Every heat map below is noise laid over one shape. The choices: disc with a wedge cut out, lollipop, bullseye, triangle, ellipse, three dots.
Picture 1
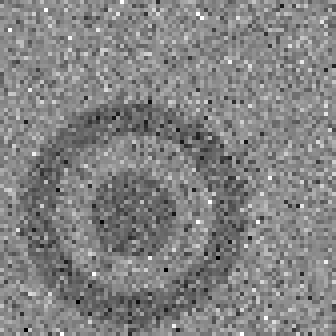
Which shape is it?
bullseye
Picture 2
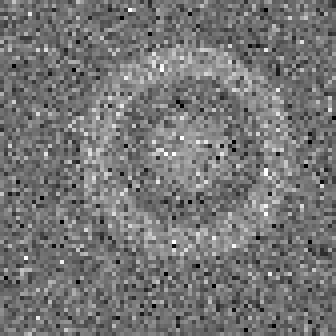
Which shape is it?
bullseye
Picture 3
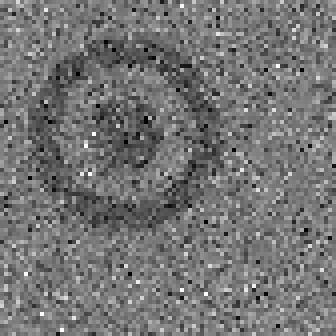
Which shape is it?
bullseye
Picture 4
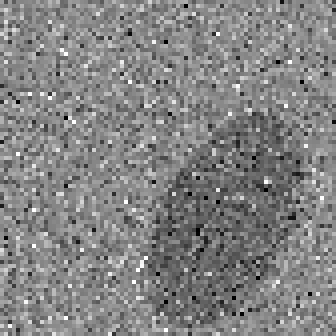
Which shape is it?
ellipse
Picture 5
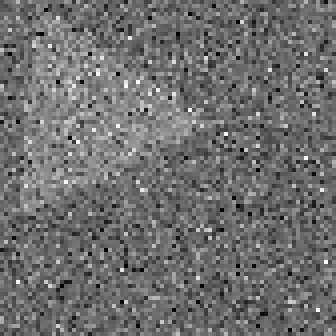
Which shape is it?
triangle
